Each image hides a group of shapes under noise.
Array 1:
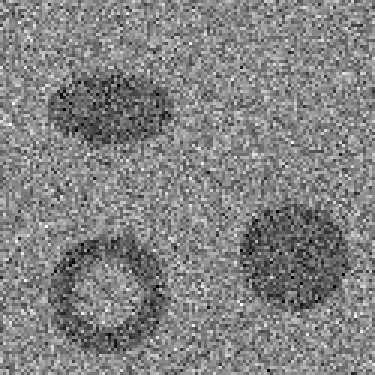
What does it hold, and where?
top left: ellipse; bottom left: ring; bottom right: disc
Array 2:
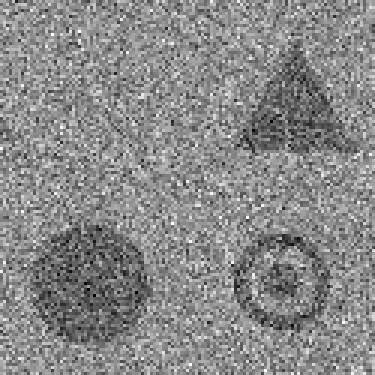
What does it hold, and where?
top right: triangle; bottom left: disc; bottom right: bullseye
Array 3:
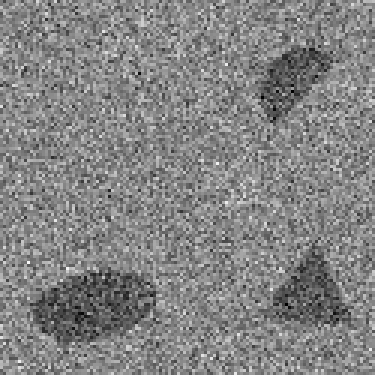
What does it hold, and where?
top right: half disc; bottom left: ellipse; bottom right: triangle
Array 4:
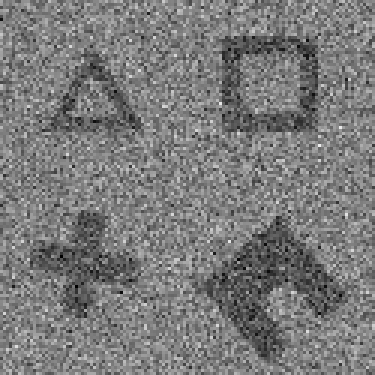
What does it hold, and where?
top left: triangle frame; top right: square frame; bottom left: cross; bottom right: square with a notch
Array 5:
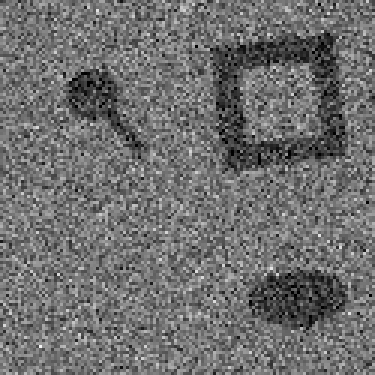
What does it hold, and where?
top left: lollipop; top right: square frame; bottom right: ellipse
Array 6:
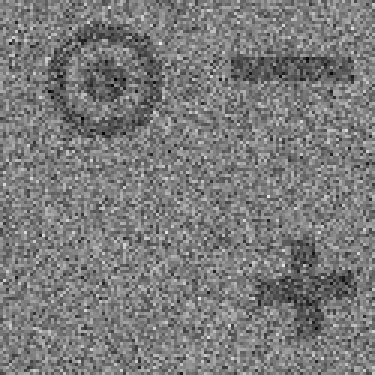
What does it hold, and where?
top left: bullseye; top right: bar; bottom right: cross
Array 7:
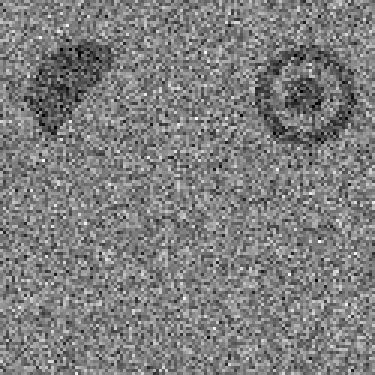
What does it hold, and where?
top left: half disc; top right: bullseye
